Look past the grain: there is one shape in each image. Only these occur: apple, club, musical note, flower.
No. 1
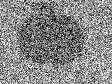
apple
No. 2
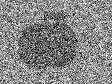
apple
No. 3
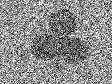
club
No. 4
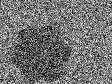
flower
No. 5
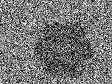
flower
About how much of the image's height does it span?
two thirds
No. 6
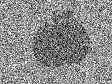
apple
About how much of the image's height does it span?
two thirds
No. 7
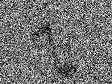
musical note
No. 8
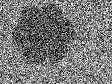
flower
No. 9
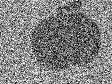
apple
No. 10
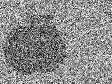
apple
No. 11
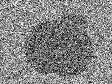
apple
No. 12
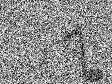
musical note
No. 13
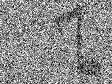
musical note
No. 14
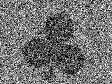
club
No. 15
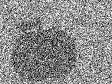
apple
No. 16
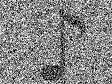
musical note
